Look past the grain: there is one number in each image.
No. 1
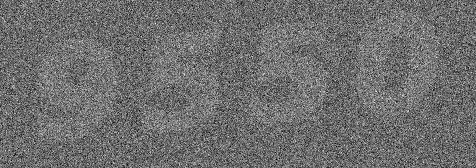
9550
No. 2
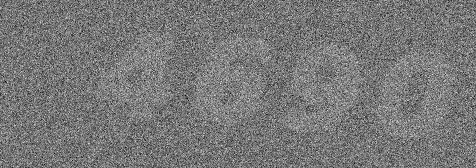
4690
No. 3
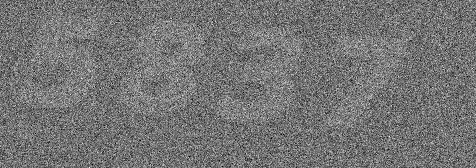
5837
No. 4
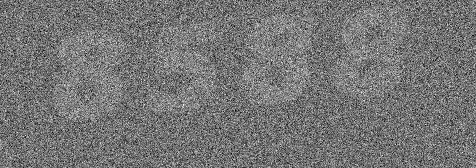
8588
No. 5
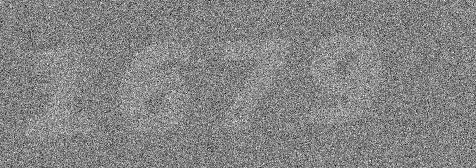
1679
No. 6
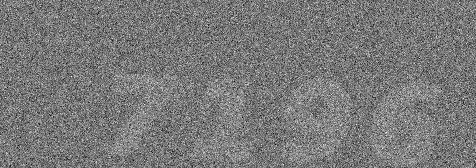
7196
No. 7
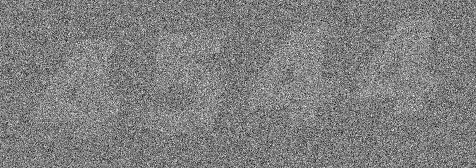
4544
